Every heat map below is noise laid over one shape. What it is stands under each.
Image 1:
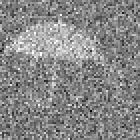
umbrella
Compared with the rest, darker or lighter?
lighter
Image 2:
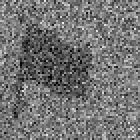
flag
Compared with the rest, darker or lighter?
darker
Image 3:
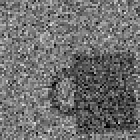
cup
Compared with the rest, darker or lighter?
darker
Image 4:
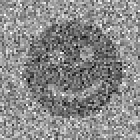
smiling face
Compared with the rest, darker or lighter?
darker
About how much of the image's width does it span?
two thirds
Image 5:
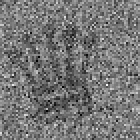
chess queen
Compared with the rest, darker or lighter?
darker
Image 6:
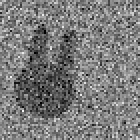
rabbit's head
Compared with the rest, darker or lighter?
darker
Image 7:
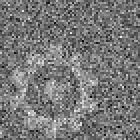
gear
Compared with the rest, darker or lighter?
lighter
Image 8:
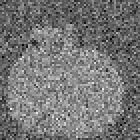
apple
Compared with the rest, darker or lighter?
lighter
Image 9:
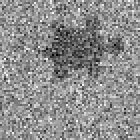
turtle
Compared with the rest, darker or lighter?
darker
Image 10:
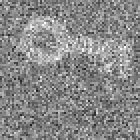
key
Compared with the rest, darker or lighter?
lighter
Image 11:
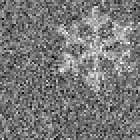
snowflake
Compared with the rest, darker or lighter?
lighter
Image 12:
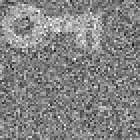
key
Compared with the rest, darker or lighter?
lighter
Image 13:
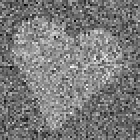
heart
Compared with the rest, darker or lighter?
lighter
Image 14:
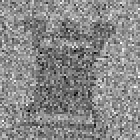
chess rook
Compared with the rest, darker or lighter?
darker
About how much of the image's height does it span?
nearly all
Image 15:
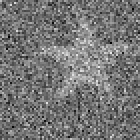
star
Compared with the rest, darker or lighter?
lighter
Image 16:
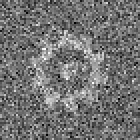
gear
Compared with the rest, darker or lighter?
lighter
